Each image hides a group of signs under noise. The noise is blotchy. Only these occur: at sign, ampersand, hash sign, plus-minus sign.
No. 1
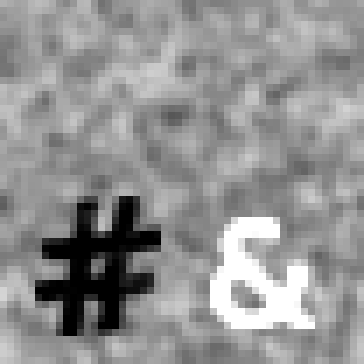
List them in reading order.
bottom left: dark hash sign; bottom right: light ampersand
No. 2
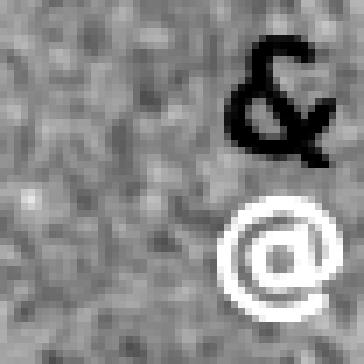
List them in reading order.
top right: dark ampersand; bottom right: light at sign
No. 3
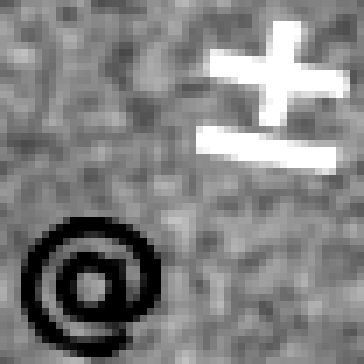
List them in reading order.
top right: light plus-minus sign; bottom left: dark at sign
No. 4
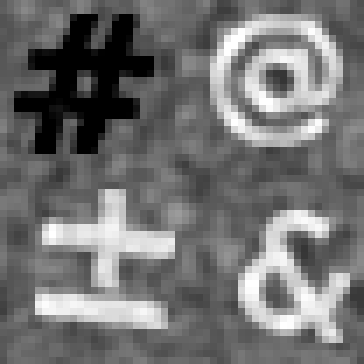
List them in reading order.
top left: dark hash sign; top right: light at sign; bottom left: light plus-minus sign; bottom right: light ampersand
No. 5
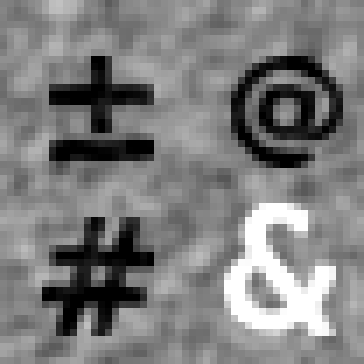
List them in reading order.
top left: dark plus-minus sign; top right: dark at sign; bottom left: dark hash sign; bottom right: light ampersand
